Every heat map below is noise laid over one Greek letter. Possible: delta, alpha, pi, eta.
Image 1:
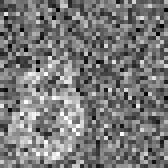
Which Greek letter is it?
delta
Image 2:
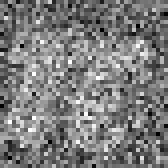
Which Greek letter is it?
pi
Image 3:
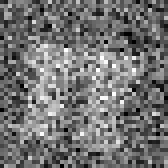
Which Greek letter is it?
pi
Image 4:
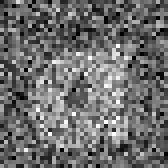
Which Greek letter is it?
alpha
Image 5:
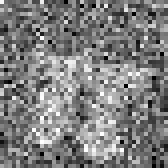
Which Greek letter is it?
pi
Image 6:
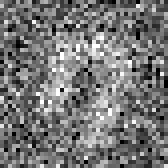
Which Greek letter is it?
eta
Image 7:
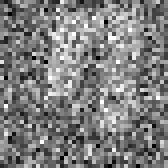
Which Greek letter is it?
eta
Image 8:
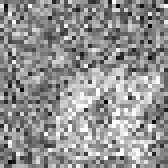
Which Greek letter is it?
alpha
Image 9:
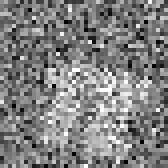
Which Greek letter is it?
pi
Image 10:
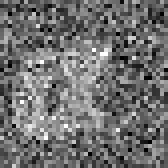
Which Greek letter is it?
alpha
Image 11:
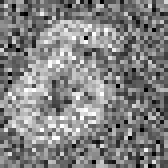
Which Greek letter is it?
delta
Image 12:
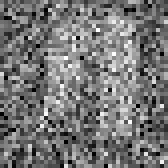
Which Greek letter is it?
eta
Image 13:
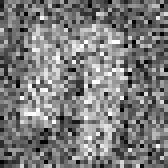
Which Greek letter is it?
eta
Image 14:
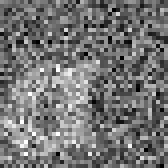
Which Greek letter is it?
alpha
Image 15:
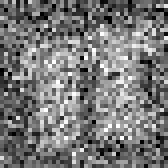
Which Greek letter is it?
pi
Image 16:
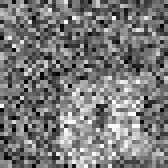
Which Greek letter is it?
alpha
